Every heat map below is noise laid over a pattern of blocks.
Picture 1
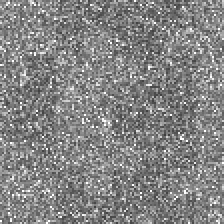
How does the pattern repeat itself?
top and bottom mirror each other
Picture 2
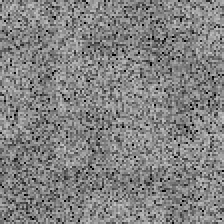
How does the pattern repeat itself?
mirrored about the diagonal from the bottom left
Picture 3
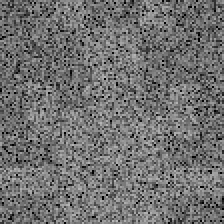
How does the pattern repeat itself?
left and right mirror each other
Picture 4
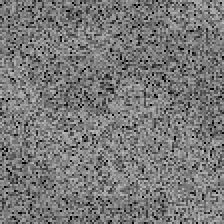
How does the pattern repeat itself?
no symmetry
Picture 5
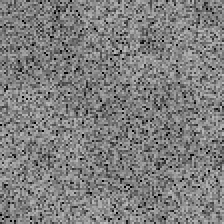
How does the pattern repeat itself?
mirrored about the diagonal from the top left
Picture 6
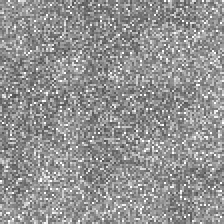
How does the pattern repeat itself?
mirrored about the diagonal from the top left
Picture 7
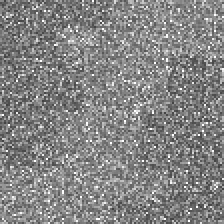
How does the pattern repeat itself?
the same after a half turn
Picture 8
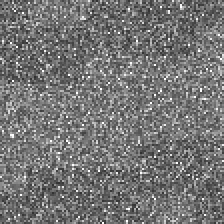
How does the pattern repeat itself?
the same after a half turn
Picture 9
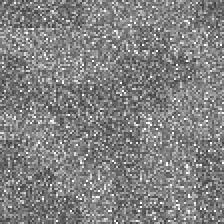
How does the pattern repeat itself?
mirrored about the diagonal from the bottom left
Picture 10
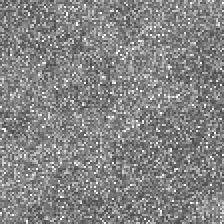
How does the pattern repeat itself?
mirrored about the diagonal from the top left
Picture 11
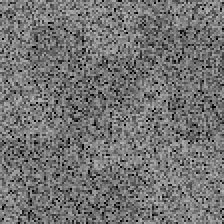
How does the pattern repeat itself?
mirrored about the diagonal from the top left
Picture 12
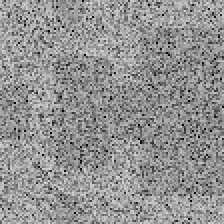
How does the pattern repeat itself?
top and bottom mirror each other
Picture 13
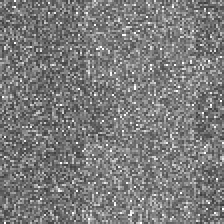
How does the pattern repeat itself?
top and bottom mirror each other
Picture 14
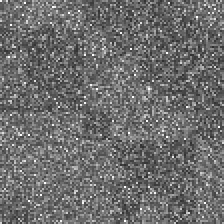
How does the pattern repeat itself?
mirrored about the diagonal from the bottom left
